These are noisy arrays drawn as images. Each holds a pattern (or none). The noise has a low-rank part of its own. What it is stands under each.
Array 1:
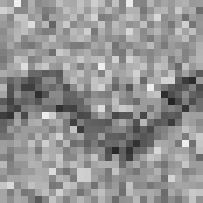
a wavy band
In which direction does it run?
left to right
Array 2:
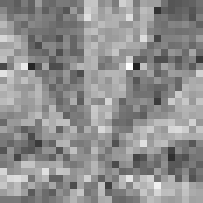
spokes from one point
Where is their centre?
bottom middle
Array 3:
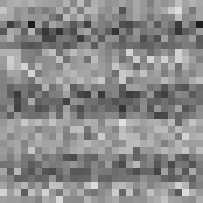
horizontal stripes
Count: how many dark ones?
3
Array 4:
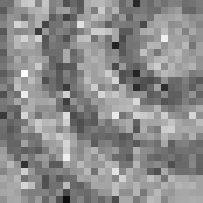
rings round one point
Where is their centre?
top right
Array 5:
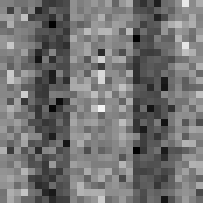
vertical stripes
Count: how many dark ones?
2
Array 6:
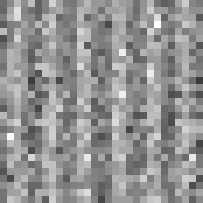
vertical stripes
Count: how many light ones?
6
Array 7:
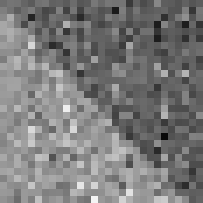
a sharp edge
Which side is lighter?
bottom left
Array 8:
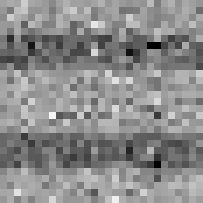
horizontal stripes
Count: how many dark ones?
2
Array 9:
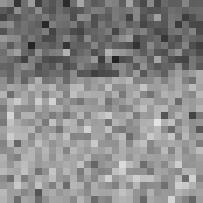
a sharp edge
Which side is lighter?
bottom
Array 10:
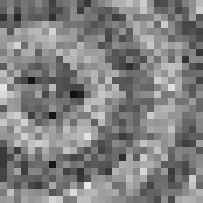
rings round one point
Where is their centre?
middle left
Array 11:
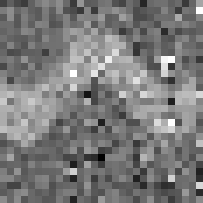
a wavy band
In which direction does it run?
left to right
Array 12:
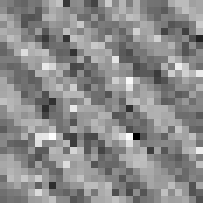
diagonal stripes
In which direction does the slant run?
top left to bottom right
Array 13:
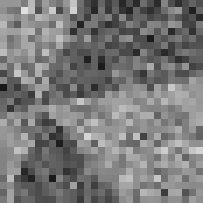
spokes from one point
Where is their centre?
middle left
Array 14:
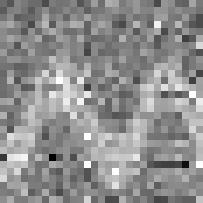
a wavy band
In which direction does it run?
left to right
